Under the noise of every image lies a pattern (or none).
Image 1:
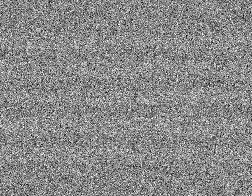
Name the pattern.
bands of rows
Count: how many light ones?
5
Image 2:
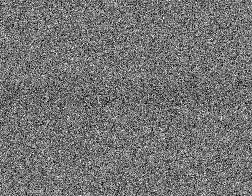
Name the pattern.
one band of rows
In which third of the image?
middle
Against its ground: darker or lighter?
darker
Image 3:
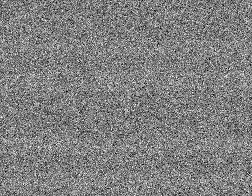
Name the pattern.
bands of rows
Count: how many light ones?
4
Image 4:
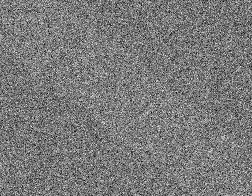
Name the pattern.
a diagonal band
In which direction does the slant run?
top left to bottom right
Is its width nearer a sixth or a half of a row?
a half
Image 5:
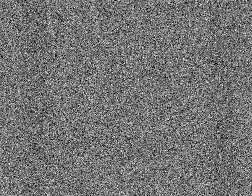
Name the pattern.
bands of columns
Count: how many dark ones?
2
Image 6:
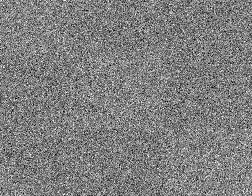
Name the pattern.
blocks along the diagonal
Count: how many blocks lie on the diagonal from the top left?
3
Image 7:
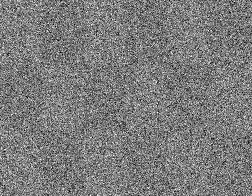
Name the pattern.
a checkerboard
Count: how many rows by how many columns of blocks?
3 by 6
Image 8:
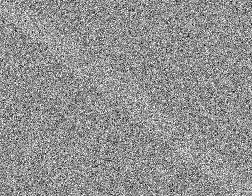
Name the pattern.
a diagonal band
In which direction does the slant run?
top left to bottom right
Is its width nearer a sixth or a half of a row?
a sixth
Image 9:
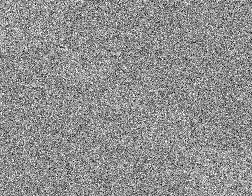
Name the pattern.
blocks along the diagonal
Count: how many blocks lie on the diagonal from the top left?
5
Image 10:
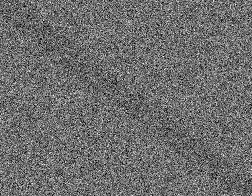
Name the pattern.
a diagonal band
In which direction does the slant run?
top left to bottom right
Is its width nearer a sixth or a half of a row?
a sixth
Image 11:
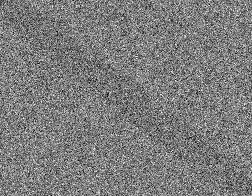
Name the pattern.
a diagonal band
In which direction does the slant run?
top left to bottom right
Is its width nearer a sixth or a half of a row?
a sixth
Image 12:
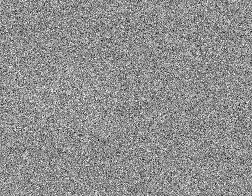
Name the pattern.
one block
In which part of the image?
middle left
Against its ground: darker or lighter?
lighter
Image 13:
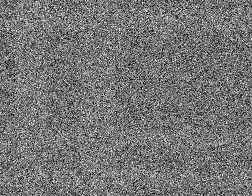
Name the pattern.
bands of rows crossing bands of columns
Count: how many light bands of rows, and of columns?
3 and 2
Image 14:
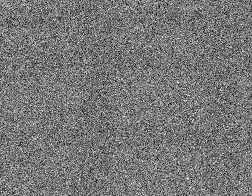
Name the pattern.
bands of rows crossing bands of columns
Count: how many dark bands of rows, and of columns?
3 and 2
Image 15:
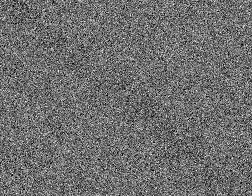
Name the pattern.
blocks along the diagonal
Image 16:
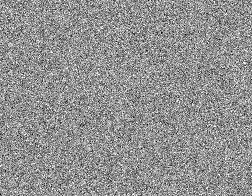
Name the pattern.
only noise
